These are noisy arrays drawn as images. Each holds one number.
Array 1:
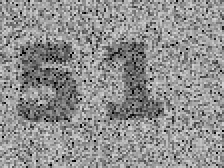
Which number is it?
51
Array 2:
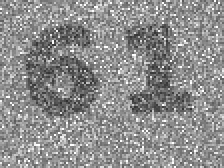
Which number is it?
61
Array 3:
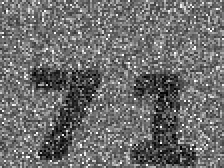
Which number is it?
71
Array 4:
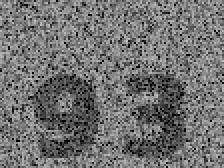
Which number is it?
93
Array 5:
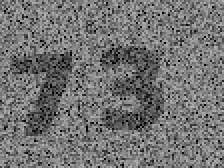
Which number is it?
73
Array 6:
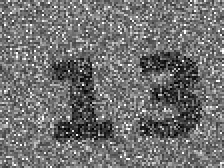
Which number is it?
13
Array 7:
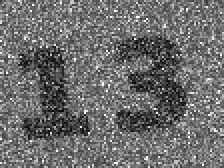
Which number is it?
13
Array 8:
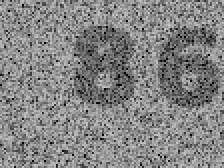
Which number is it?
86
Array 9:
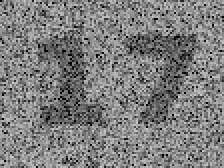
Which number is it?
17
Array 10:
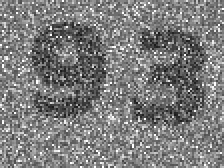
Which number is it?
93
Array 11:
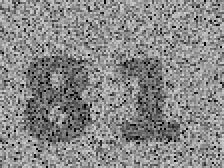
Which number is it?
81
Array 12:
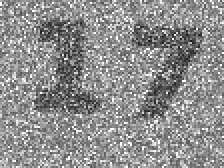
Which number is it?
17
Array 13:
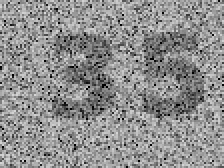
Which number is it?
35
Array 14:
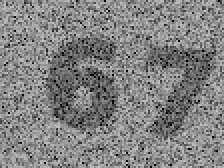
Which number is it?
67
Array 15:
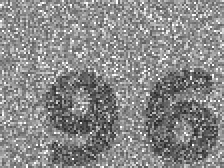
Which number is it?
96
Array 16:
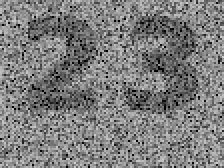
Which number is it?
23
